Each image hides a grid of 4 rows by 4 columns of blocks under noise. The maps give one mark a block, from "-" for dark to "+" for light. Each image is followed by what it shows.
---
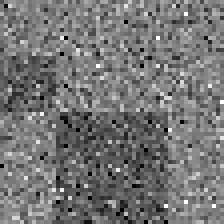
++++
-+++
+--+
+--+
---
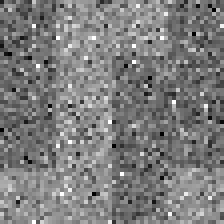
-++-
-+--
-+--
++-+
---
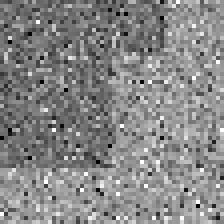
---+
--++
--++
++++
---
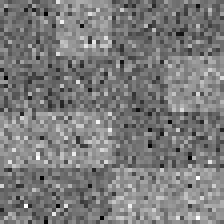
-+--
---+
++--
--++
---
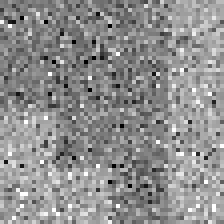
---+
---+
+--+
++-+
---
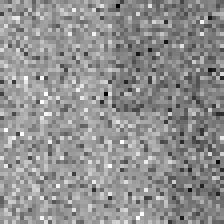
++--
++--
+++-
+++-
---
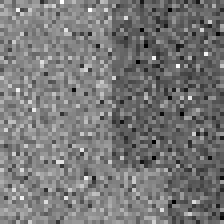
++--
++--
++--
+++-
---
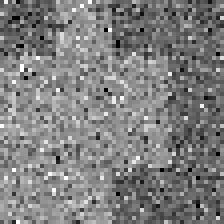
-+--
+++-
+++-
++--
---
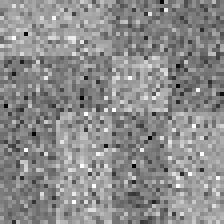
++--
--+-
-+-+
-+-+
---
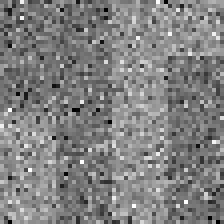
--++
--+-
+-+-
+-+-
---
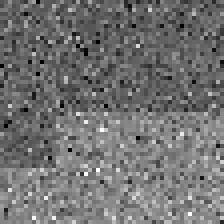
----
----
-+++
++++
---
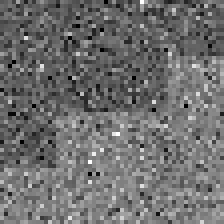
----
---+
-+++
++++
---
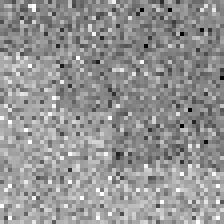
----
+---
++--
++++
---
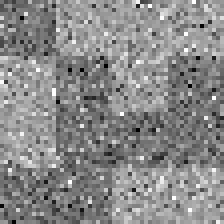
-+++
+-+-
+---
--++
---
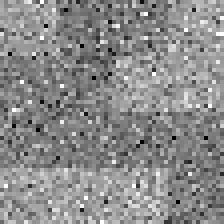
+--+
--++
----
+++-
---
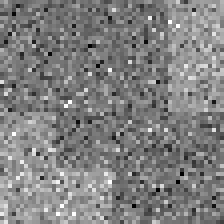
---+
---+
+---
++--
